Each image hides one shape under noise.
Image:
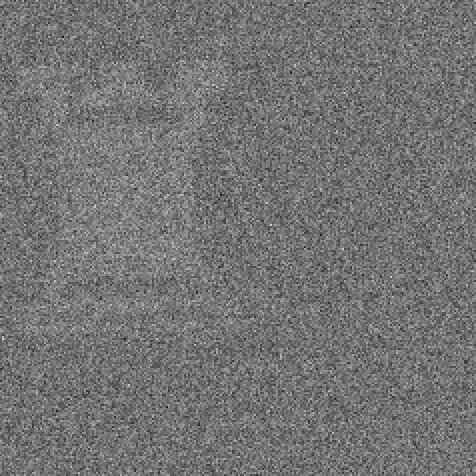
light chess rook
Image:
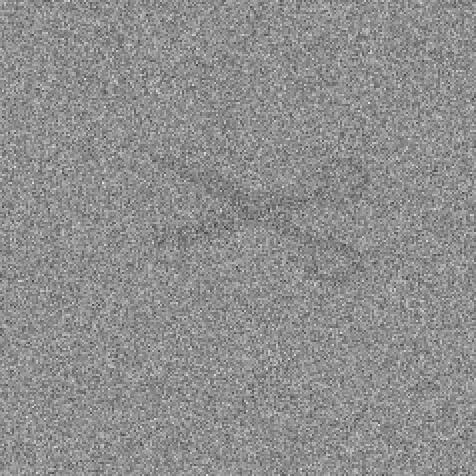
dark pair of scissors
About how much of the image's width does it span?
half
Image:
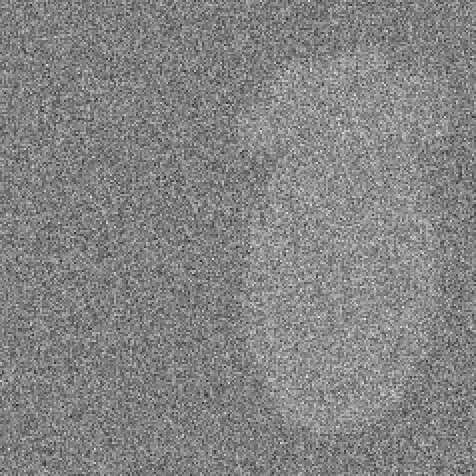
light footprint
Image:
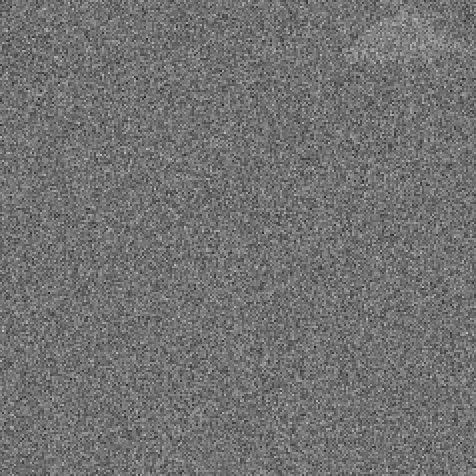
light umbrella, top right
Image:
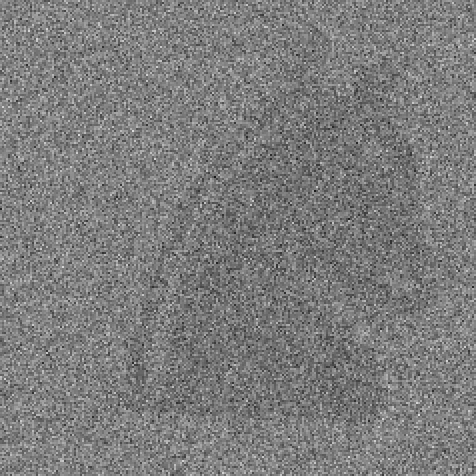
dark chess knight
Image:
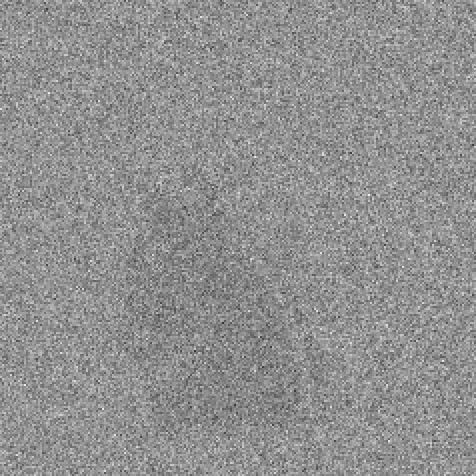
dark chess knight
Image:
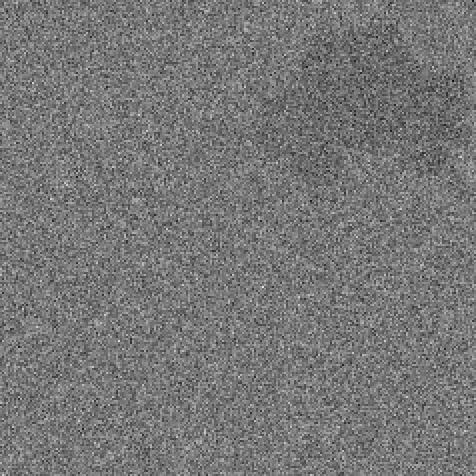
dark car, top right
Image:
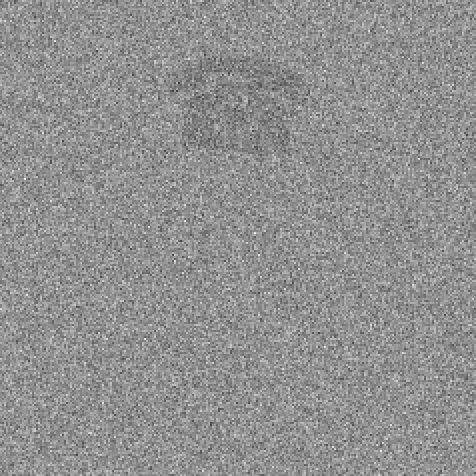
dark telephone, top middle
